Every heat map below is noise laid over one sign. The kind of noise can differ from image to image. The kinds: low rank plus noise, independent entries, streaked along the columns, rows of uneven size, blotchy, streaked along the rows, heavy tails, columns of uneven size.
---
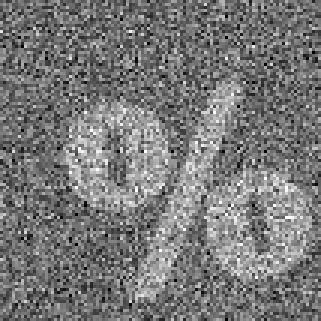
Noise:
low rank plus noise
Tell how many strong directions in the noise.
five to eight
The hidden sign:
percent sign
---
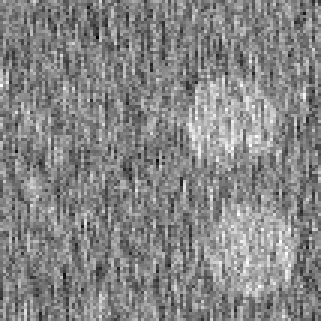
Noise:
streaked along the columns
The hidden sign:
colon
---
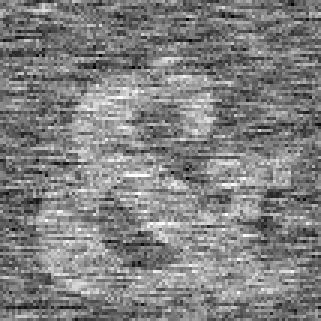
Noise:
streaked along the rows
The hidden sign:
ampersand
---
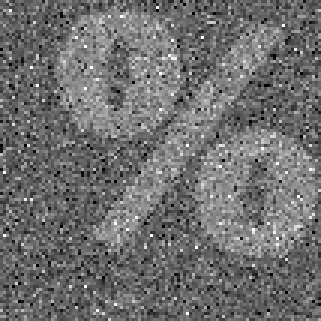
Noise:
heavy tails
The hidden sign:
percent sign
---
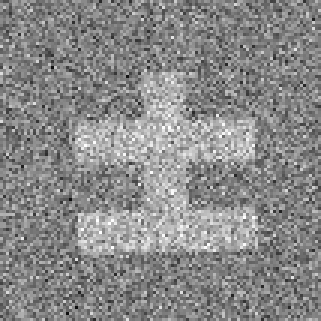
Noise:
independent entries
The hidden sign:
plus-minus sign
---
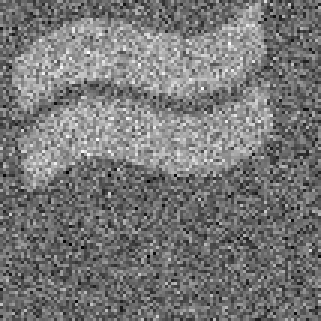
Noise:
independent entries
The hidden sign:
approximately sign
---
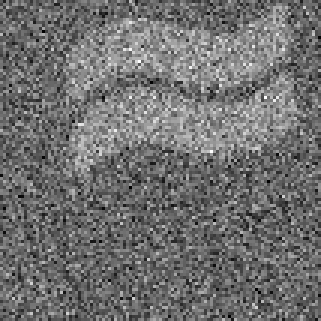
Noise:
independent entries
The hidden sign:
approximately sign
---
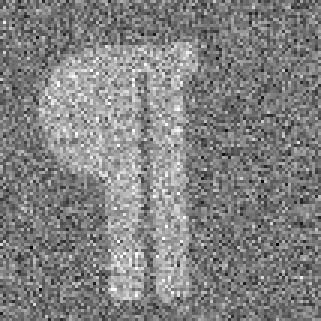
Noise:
low rank plus noise
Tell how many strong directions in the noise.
three or four
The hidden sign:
pilcrow
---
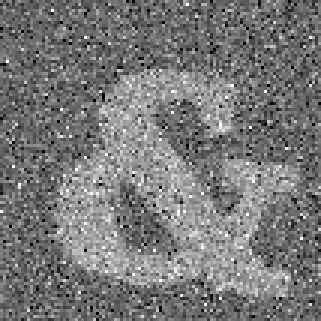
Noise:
heavy tails
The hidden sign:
ampersand
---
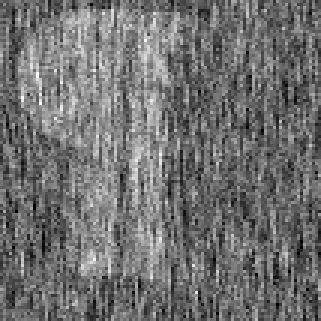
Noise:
streaked along the columns
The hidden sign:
pilcrow
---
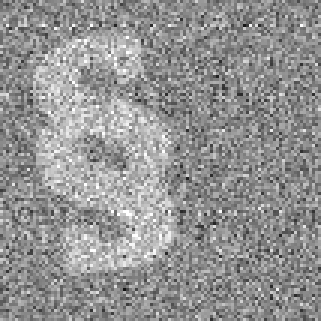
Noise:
low rank plus noise
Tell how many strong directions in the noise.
two
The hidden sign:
section sign
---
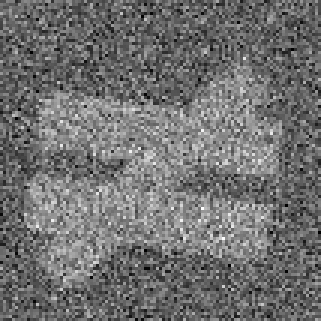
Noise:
low rank plus noise
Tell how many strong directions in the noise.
one
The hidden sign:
not-equal sign
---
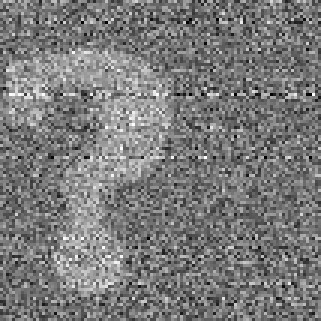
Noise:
rows of uneven size
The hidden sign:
question mark
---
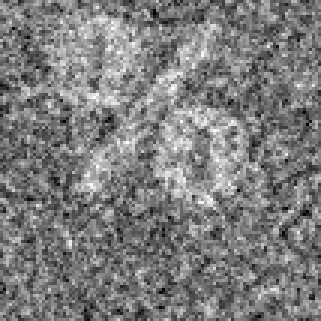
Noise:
blotchy
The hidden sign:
percent sign
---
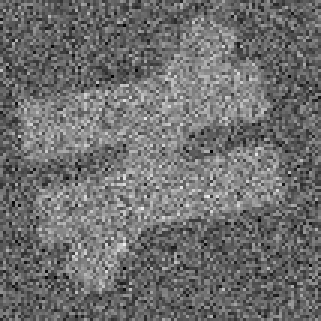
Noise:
low rank plus noise
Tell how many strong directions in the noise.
one
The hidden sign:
not-equal sign
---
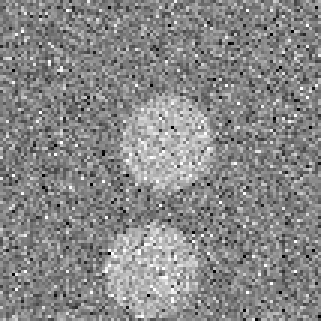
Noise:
heavy tails
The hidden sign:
colon
